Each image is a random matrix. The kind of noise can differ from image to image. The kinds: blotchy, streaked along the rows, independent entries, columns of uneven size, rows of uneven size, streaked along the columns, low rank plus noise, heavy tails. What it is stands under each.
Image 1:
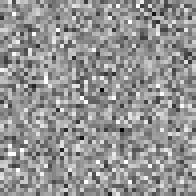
independent entries
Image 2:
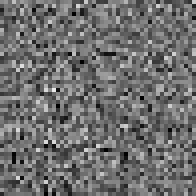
low rank plus noise
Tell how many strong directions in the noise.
three or four
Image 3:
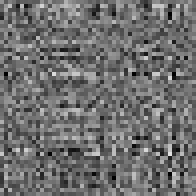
low rank plus noise
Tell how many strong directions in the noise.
two
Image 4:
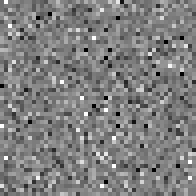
heavy tails
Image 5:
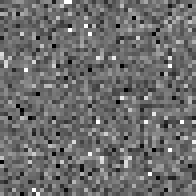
heavy tails
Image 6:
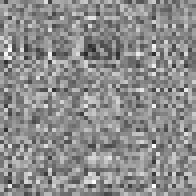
low rank plus noise
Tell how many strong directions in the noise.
two
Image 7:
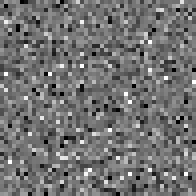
heavy tails
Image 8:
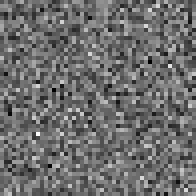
independent entries
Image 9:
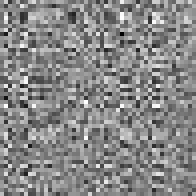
low rank plus noise
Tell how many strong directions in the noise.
one
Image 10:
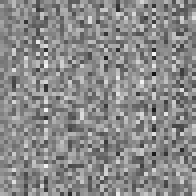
columns of uneven size
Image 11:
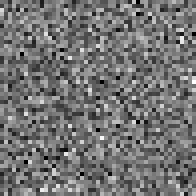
independent entries
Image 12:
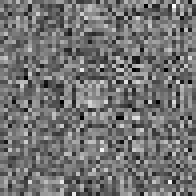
low rank plus noise
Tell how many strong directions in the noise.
two
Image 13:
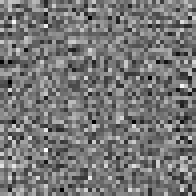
low rank plus noise
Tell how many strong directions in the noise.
three or four
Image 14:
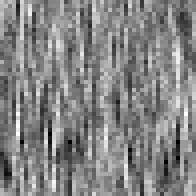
streaked along the columns
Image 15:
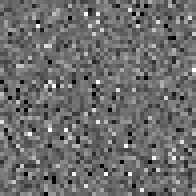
heavy tails
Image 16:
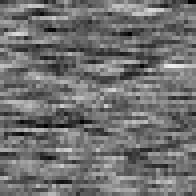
streaked along the rows
